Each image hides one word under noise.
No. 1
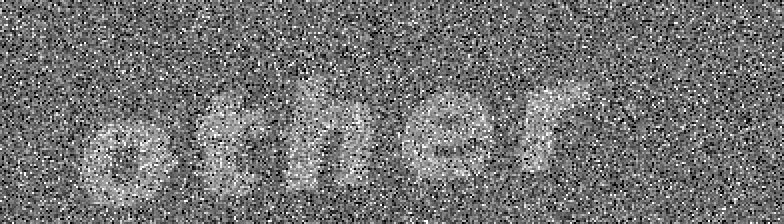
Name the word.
other
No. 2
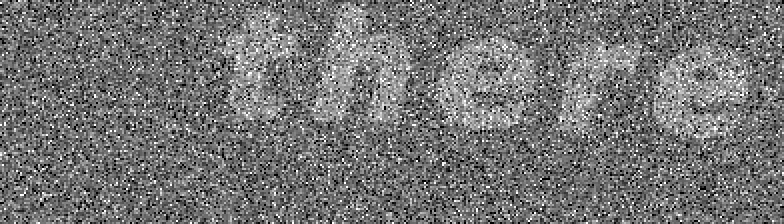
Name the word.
there
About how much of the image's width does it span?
two thirds
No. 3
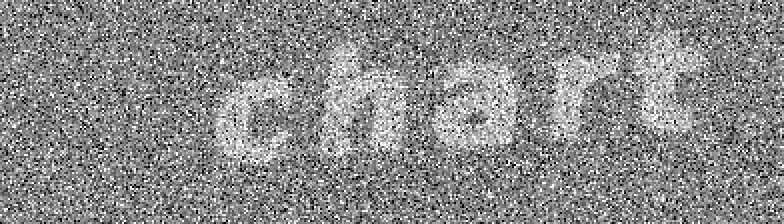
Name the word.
chart
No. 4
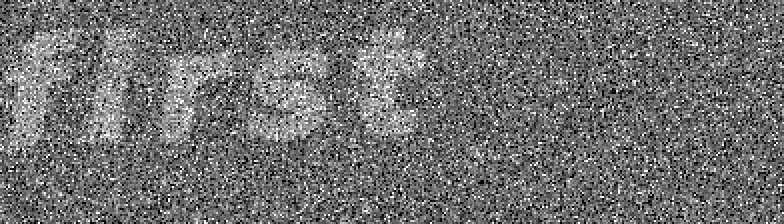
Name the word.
first
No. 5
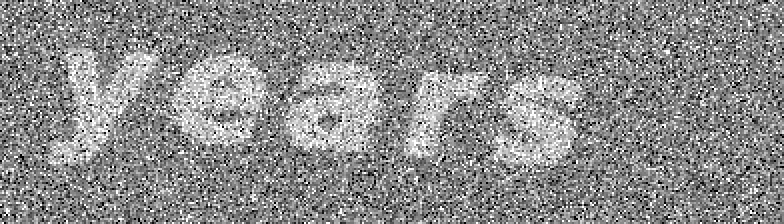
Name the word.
years
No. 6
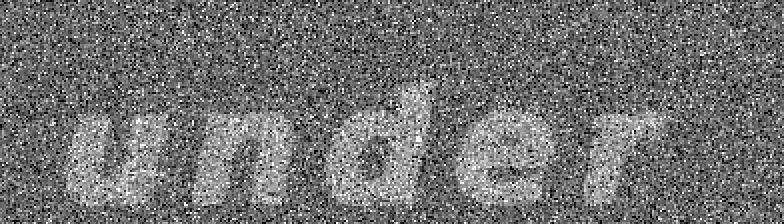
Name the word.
under
